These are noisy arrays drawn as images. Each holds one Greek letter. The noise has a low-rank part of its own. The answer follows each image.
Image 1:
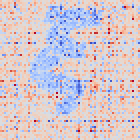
xi
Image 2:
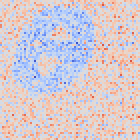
theta
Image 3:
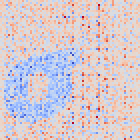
sigma
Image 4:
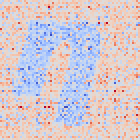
eta
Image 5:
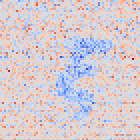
xi
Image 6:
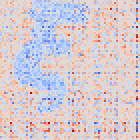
xi
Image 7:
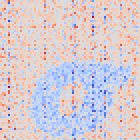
sigma
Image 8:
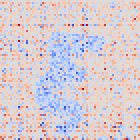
xi
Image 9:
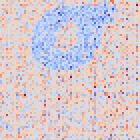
sigma
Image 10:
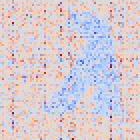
lambda
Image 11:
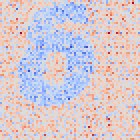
delta
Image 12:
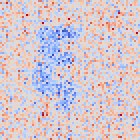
xi
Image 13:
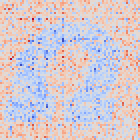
omega
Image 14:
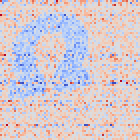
omega
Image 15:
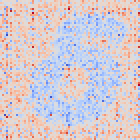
delta
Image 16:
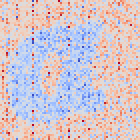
alpha
